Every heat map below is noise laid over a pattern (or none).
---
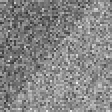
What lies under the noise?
a sharp edge
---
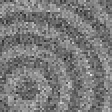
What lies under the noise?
rings round one point
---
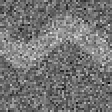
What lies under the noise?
a wavy band
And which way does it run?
left to right
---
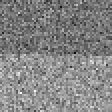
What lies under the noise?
a sharp edge
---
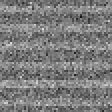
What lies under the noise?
horizontal stripes
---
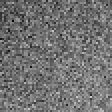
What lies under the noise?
a smooth slope
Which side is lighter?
bottom right
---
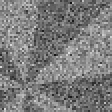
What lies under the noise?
spokes from one point
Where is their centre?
bottom left
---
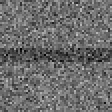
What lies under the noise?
one horizontal stripe
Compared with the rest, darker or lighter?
darker
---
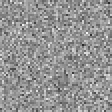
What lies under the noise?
only noise
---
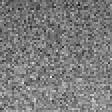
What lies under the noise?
a smooth slope
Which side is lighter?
bottom
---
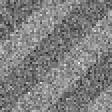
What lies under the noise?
diagonal stripes
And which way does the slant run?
bottom left to top right
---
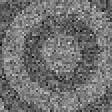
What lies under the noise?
rings round one point
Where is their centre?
centre
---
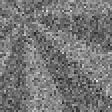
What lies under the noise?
spokes from one point
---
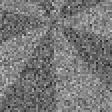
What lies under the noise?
spokes from one point
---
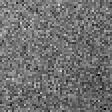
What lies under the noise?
a smooth slope
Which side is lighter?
top left
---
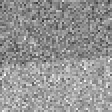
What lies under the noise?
a sharp edge
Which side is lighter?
bottom
